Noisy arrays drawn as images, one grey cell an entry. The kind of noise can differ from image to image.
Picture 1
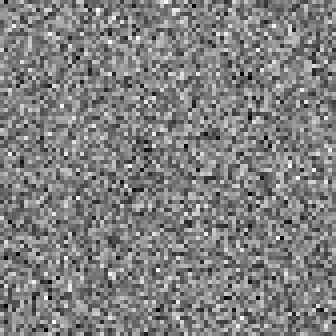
independent entries
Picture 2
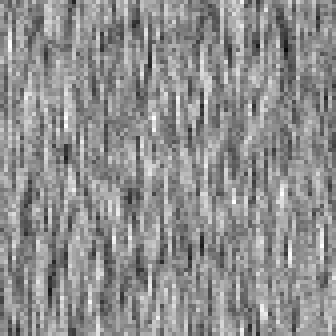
streaked along the columns
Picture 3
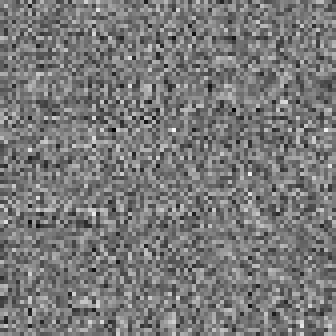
low rank plus noise
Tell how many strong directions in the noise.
five to eight
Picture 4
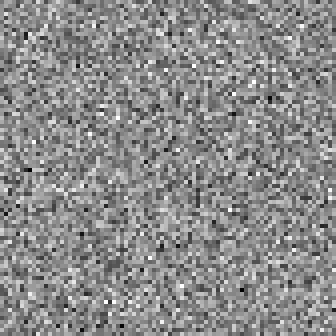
independent entries
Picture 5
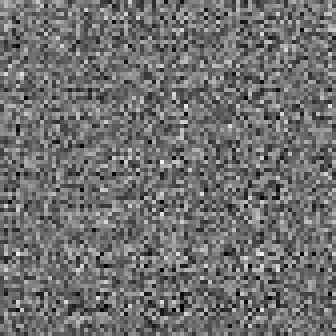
low rank plus noise
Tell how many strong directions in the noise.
five to eight
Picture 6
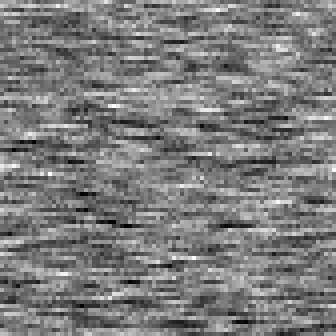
streaked along the rows
